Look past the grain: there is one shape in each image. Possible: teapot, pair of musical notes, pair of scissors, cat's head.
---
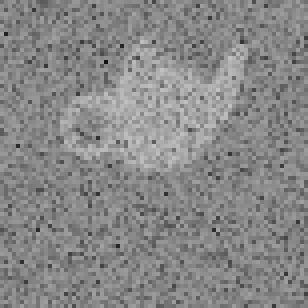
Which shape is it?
teapot
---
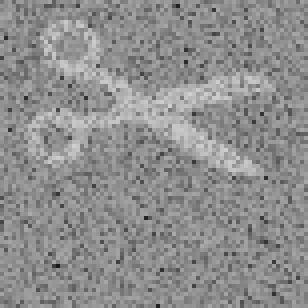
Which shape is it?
pair of scissors
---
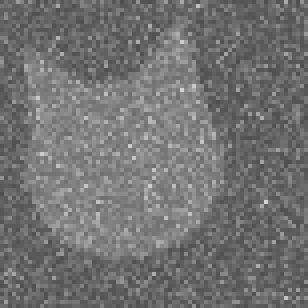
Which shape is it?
cat's head
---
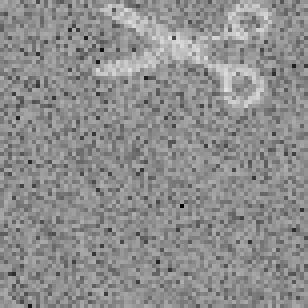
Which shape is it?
pair of scissors
